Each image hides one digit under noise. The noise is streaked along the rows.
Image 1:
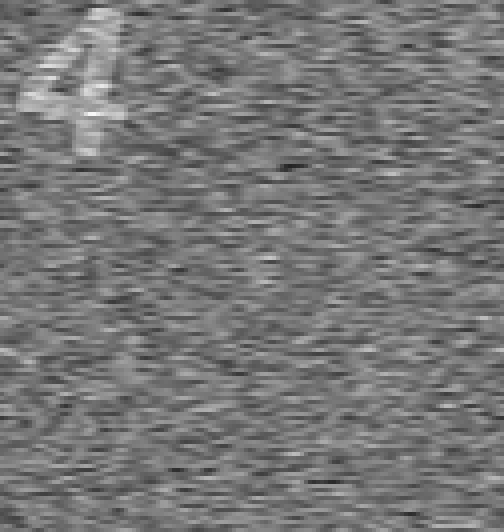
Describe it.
light 4, top left
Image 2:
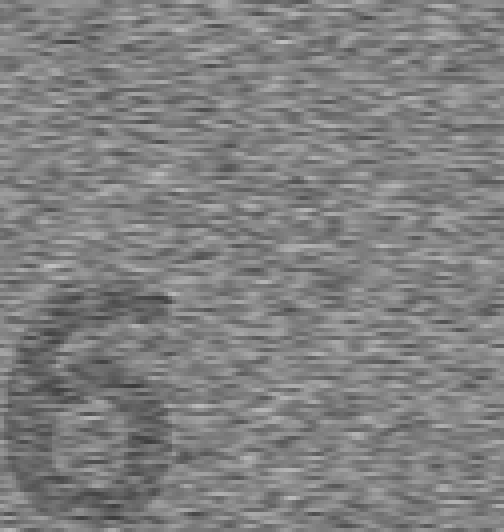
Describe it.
dark 6
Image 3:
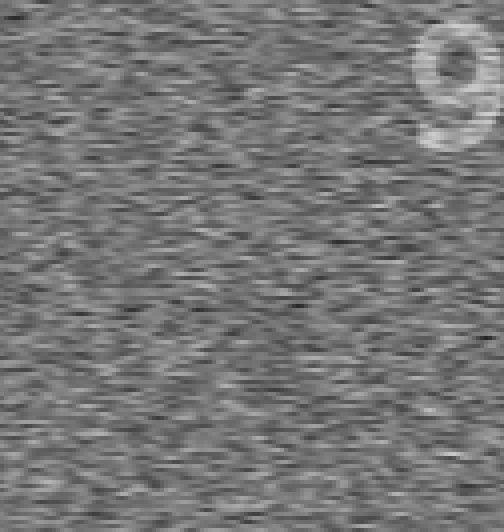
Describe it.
light 9, top right
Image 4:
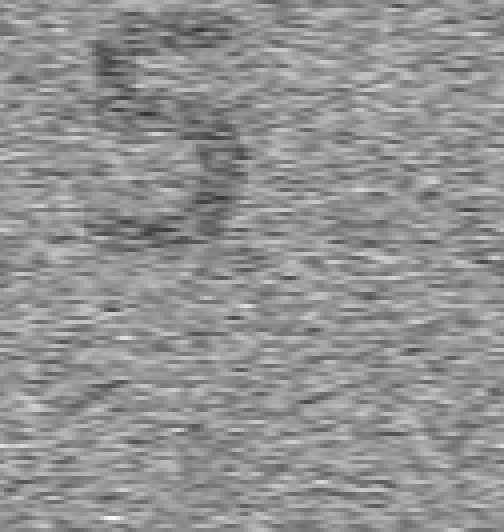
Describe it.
dark 5
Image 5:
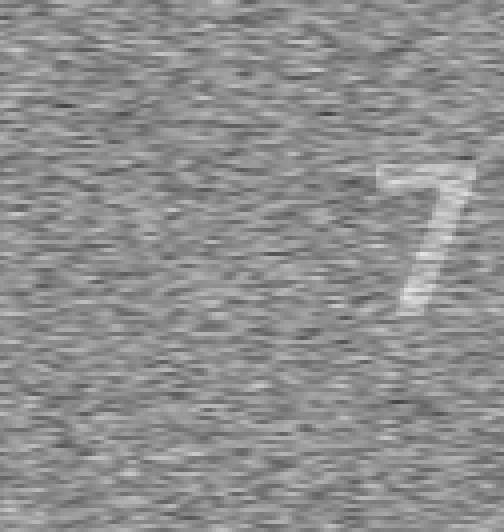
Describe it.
light 7, middle right
